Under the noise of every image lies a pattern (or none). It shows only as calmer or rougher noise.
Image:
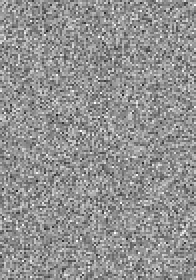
only noise
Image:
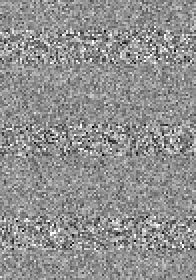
horizontal stripes
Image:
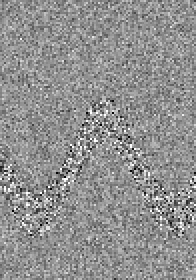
a wavy band
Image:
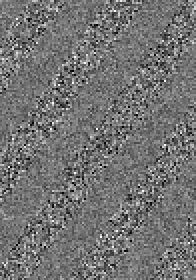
diagonal stripes
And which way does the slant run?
bottom left to top right
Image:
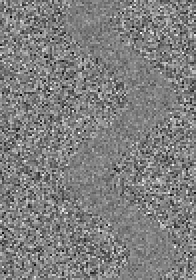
a wavy band
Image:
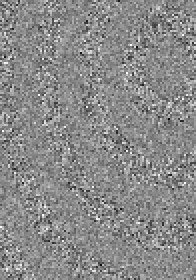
rings round one point
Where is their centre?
top right
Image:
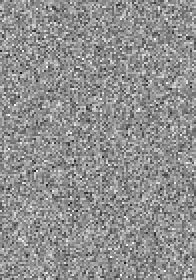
only noise
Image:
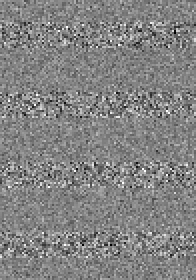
horizontal stripes
